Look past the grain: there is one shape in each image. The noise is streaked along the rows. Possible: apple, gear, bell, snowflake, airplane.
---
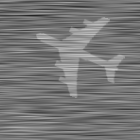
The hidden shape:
airplane
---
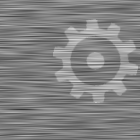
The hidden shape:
gear
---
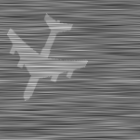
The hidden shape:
airplane
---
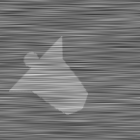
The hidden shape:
bell
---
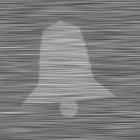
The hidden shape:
bell
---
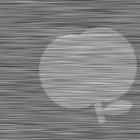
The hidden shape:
apple
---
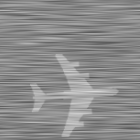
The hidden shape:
airplane
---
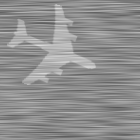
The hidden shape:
airplane
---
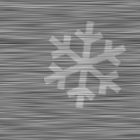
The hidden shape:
snowflake
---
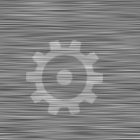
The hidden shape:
gear
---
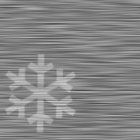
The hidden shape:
snowflake
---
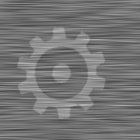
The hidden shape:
gear
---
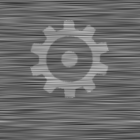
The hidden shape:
gear
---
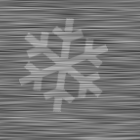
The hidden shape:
snowflake
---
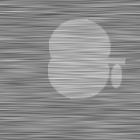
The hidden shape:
apple
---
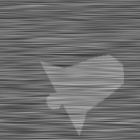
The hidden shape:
bell
